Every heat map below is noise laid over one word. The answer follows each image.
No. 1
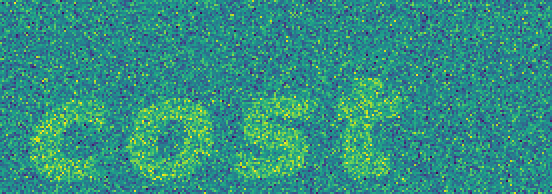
cost
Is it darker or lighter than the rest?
lighter
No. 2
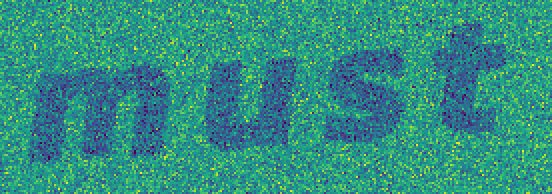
must
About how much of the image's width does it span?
nearly all
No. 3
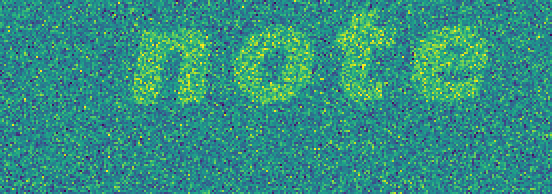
note
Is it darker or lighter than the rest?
lighter
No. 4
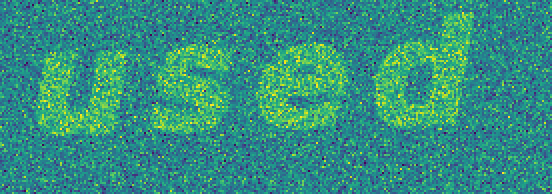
used
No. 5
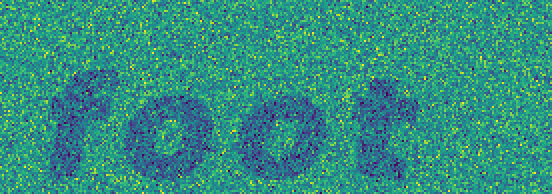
foot
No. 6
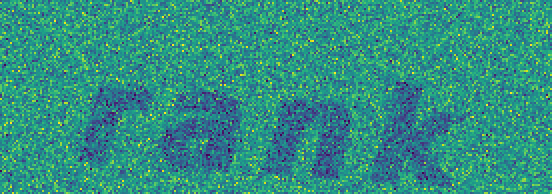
rank
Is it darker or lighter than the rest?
darker
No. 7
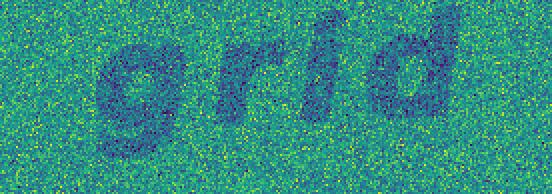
grid
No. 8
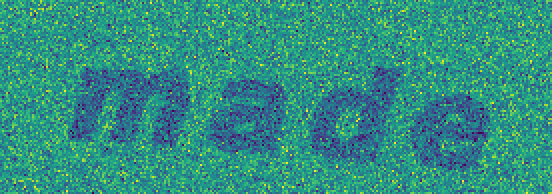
made
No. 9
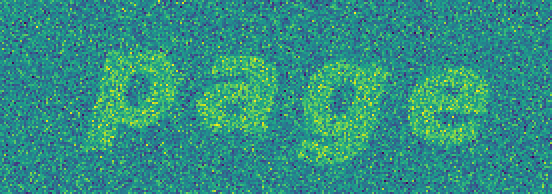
page
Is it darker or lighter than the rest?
lighter
